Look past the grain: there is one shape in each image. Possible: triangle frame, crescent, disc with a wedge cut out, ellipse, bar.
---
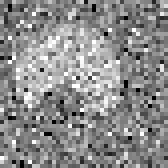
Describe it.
light disc with a wedge cut out
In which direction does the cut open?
down
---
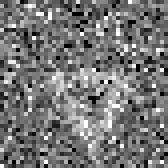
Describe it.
light triangle frame
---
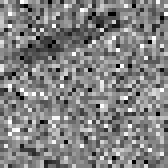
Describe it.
dark bar
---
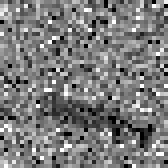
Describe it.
dark bar
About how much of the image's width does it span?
two thirds
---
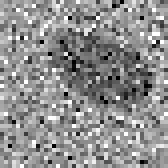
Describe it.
dark ellipse
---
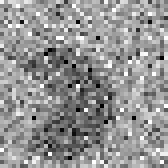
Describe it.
dark disc with a wedge cut out
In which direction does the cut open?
left
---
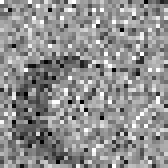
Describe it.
dark crescent
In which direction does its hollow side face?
right
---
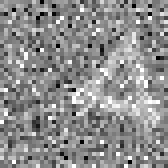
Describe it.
light triangle frame
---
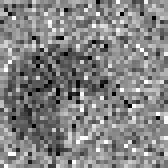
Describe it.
dark disc with a wedge cut out
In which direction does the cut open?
down and right
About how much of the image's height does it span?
two thirds
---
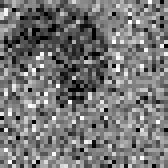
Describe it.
dark disc with a wedge cut out
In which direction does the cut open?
down and left
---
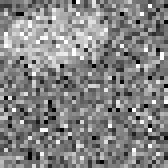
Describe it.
light ellipse
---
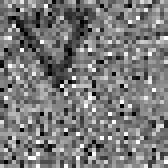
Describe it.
dark triangle frame
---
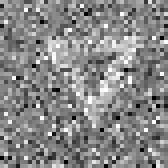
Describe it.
light triangle frame
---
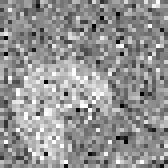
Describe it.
light disc with a wedge cut out
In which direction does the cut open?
down and right
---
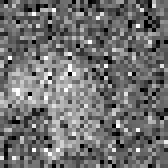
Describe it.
light disc with a wedge cut out
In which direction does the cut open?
down and left
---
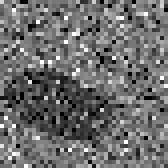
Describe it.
dark ellipse
